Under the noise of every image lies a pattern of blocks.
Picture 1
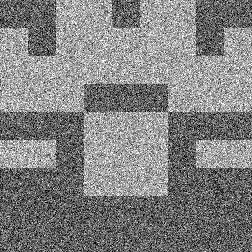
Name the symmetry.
left and right mirror each other
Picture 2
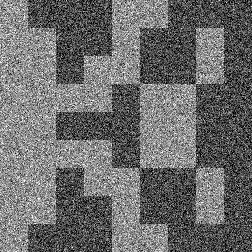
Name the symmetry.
top and bottom mirror each other
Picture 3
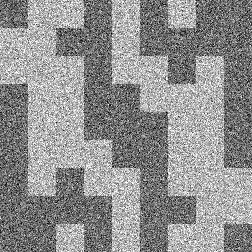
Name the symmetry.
the same after a half turn
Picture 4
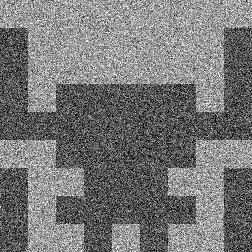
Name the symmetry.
left and right mirror each other
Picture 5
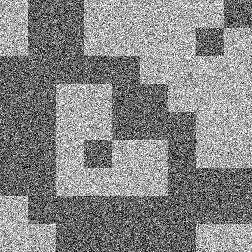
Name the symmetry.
mirrored about the diagonal from the bottom left
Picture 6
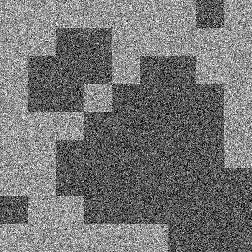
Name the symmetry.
mirrored about the diagonal from the top left
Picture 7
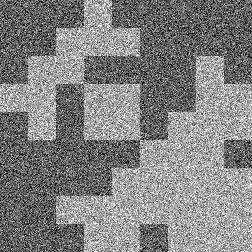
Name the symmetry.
mirrored about the diagonal from the top left
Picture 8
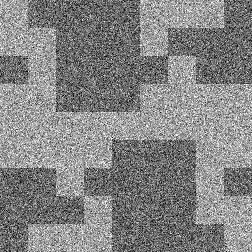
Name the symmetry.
the same after a half turn
